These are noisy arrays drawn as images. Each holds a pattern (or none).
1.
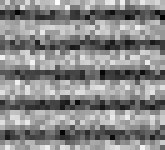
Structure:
horizontal stripes
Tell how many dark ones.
5
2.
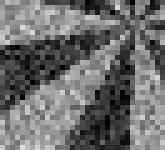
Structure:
spokes from one point
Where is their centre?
top right
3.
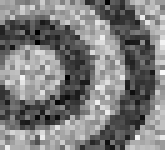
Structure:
rings round one point
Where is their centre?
middle left
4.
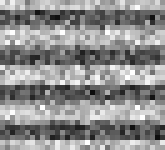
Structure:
horizontal stripes
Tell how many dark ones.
4
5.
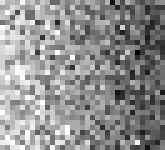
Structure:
a smooth slope
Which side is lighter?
left
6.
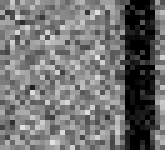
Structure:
one vertical stripe
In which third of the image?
right
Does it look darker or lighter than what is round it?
darker
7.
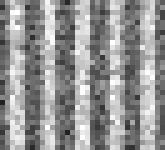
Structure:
vertical stripes
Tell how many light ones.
5
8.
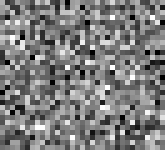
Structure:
only noise
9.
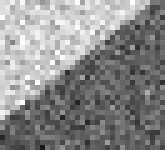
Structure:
a sharp edge
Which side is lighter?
top left
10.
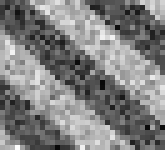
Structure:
diagonal stripes
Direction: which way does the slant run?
top left to bottom right
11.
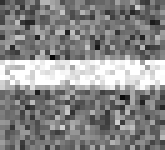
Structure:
one horizontal stripe
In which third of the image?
middle
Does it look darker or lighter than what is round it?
lighter
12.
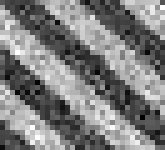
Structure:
diagonal stripes
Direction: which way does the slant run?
top left to bottom right
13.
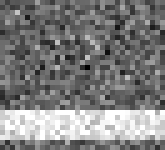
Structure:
one horizontal stripe
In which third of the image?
bottom
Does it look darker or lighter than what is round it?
lighter
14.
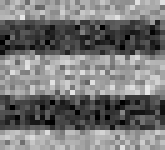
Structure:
horizontal stripes
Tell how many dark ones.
2
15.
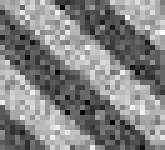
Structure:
diagonal stripes
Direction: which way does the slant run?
top left to bottom right
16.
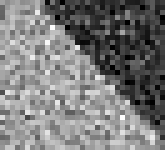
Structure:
a sharp edge
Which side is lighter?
bottom left
